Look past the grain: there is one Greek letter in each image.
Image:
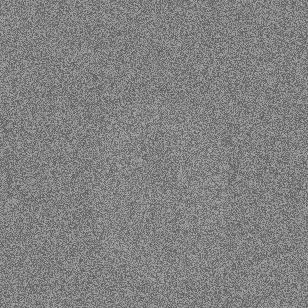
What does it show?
light theta
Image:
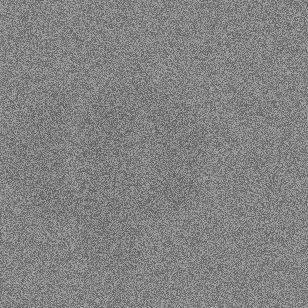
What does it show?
dark phi
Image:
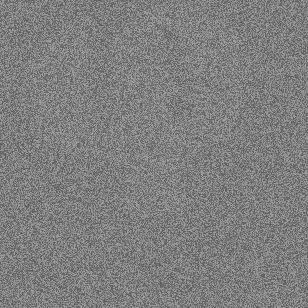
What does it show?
light phi
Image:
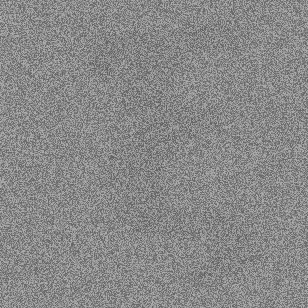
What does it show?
dark xi
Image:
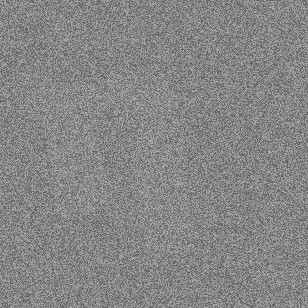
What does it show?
light eta
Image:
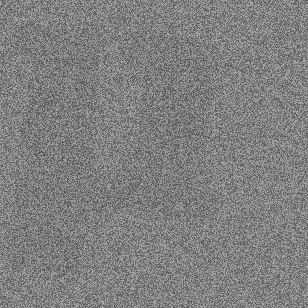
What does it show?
dark mu
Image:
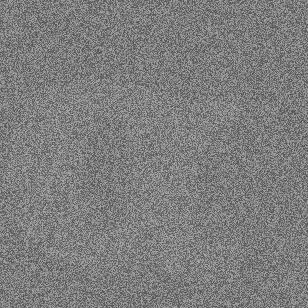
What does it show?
light alpha
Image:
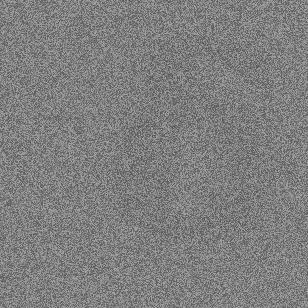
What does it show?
dark delta
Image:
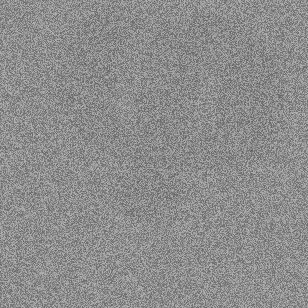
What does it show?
dark phi
